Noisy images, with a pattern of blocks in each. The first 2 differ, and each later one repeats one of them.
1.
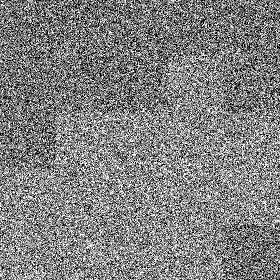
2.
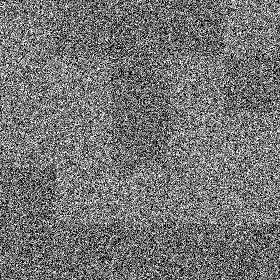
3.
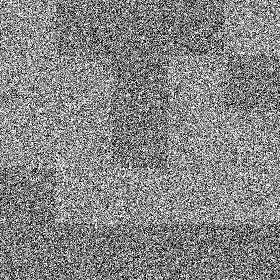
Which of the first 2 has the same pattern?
2
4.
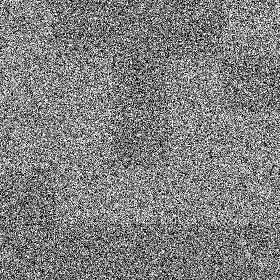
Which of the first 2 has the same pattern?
2
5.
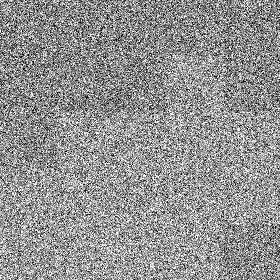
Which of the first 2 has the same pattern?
1
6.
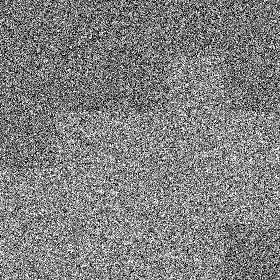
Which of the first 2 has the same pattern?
1
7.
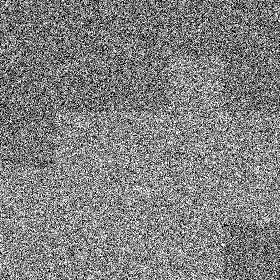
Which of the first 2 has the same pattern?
1
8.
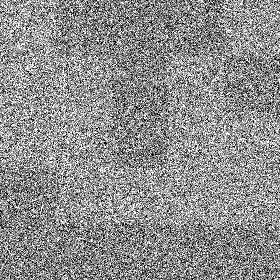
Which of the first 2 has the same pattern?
2
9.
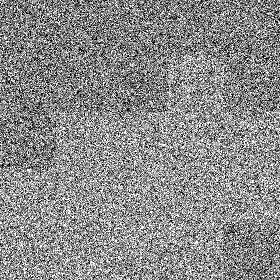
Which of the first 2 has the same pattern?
1
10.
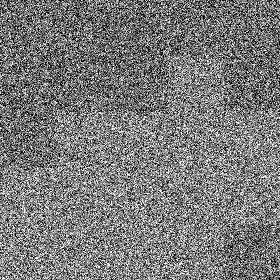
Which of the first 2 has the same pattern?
1
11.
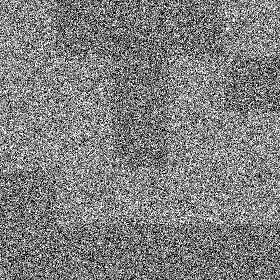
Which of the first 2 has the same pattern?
2
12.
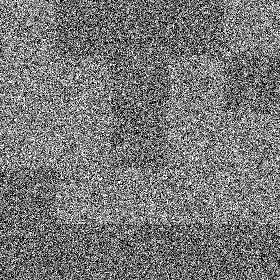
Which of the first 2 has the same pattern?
2
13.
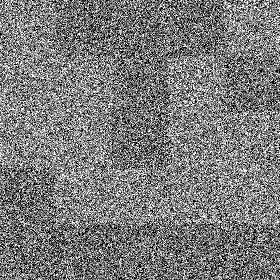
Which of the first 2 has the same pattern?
2
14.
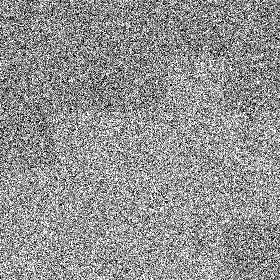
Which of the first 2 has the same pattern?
1
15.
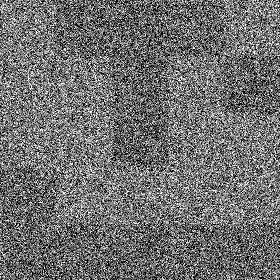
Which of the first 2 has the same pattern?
2
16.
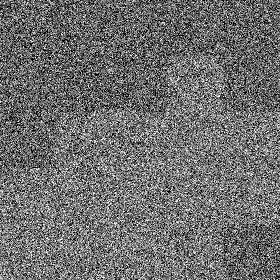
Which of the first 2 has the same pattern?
1
